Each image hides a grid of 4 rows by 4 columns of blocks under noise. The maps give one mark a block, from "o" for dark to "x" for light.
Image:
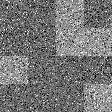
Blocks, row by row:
o o x o
o o x x
x o o o
o o o x
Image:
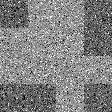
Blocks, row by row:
o x x o
x x x o
x x x x
o o x o
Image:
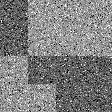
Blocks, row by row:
o x x x
o x x x
x o o o
x x o o
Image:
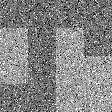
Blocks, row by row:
o o o o
x o x o
x o x x
o o x x
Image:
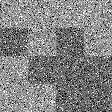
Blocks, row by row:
x x x x
o x o x
x o o o
x x o o
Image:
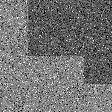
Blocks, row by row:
x o o o
x o o o
x x x o
x x x x
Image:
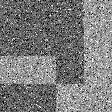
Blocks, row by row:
o o o x
o o o x
x x o x
o o x x
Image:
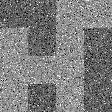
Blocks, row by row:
o o x x
x o x o
x x x o
x o x o
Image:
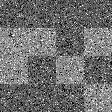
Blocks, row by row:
o o o o
x x o x
x o x o
o o o x
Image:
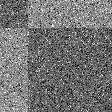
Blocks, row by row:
o x x x
x o o o
x o o o
x o o o
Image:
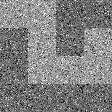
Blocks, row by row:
x x o o
o x o x
o x x x
o o o o
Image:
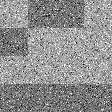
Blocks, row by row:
x o o x
o x x x
x x x x
o o o o
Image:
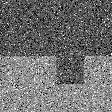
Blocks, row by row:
o o o o
o o o o
x x o x
x x x x
